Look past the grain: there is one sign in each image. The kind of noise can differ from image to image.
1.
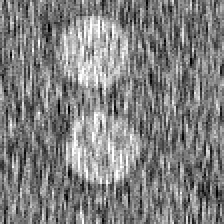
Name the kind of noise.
streaked along the columns
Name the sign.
colon
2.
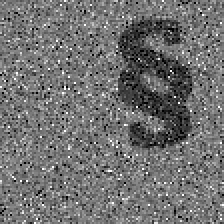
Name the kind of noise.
heavy tails
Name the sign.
section sign
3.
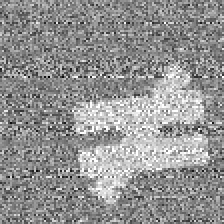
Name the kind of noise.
rows of uneven size
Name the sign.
not-equal sign
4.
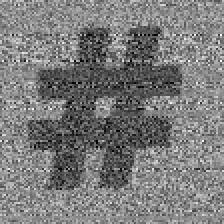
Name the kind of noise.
rows of uneven size
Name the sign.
hash sign
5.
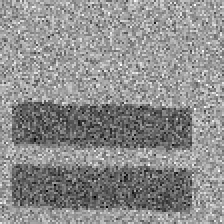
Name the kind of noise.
independent entries
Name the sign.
equals sign
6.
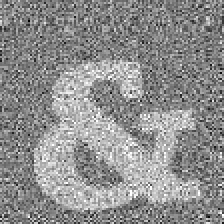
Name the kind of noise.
low rank plus noise
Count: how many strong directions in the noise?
two
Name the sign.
ampersand
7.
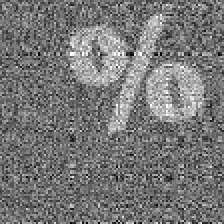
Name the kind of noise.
low rank plus noise
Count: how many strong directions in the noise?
two
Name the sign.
percent sign
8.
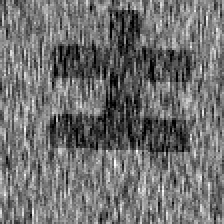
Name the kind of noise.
streaked along the columns
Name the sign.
plus-minus sign
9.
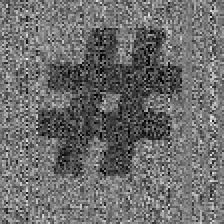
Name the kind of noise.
columns of uneven size
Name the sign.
hash sign
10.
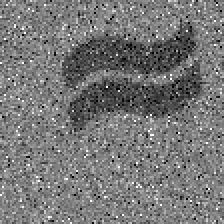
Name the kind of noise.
heavy tails
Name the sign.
approximately sign
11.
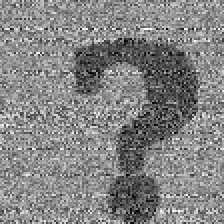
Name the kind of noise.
rows of uneven size
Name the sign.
question mark
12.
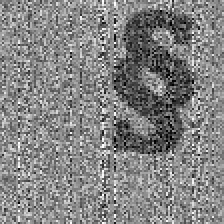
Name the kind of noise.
columns of uneven size
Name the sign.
section sign
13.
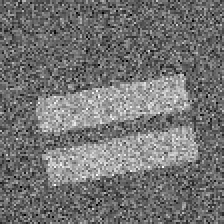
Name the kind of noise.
independent entries
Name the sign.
equals sign
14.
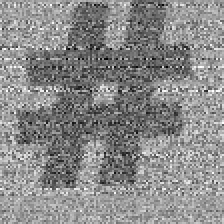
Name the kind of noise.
rows of uneven size
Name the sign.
hash sign
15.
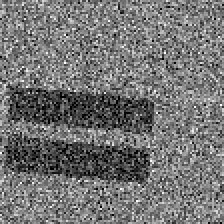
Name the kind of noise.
independent entries
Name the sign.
equals sign
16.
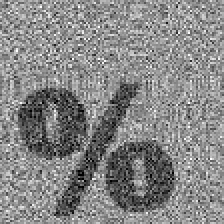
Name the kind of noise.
low rank plus noise
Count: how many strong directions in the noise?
two
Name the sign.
percent sign
